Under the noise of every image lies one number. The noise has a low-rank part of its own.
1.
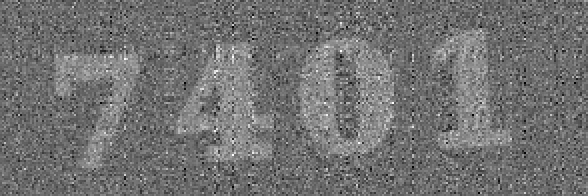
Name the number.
7401
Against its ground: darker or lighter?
lighter
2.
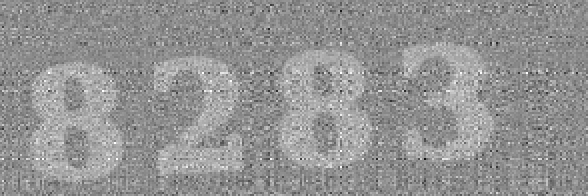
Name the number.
8283
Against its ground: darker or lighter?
lighter
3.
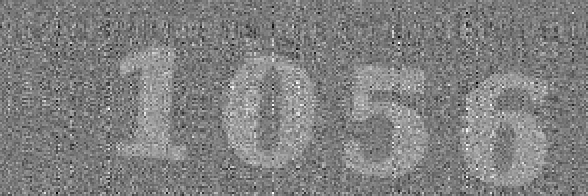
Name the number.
1056
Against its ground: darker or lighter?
lighter
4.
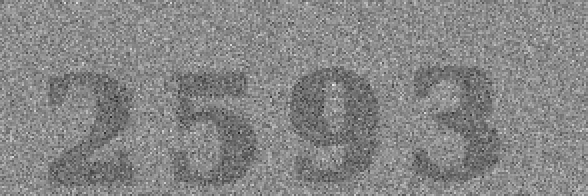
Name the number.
2593
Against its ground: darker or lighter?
darker
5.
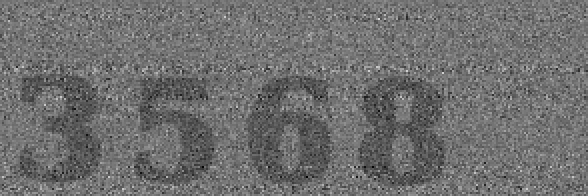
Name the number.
3568
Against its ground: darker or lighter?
darker
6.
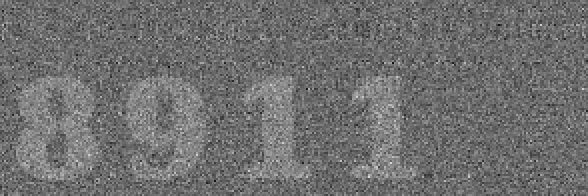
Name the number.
8911
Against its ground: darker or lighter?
lighter
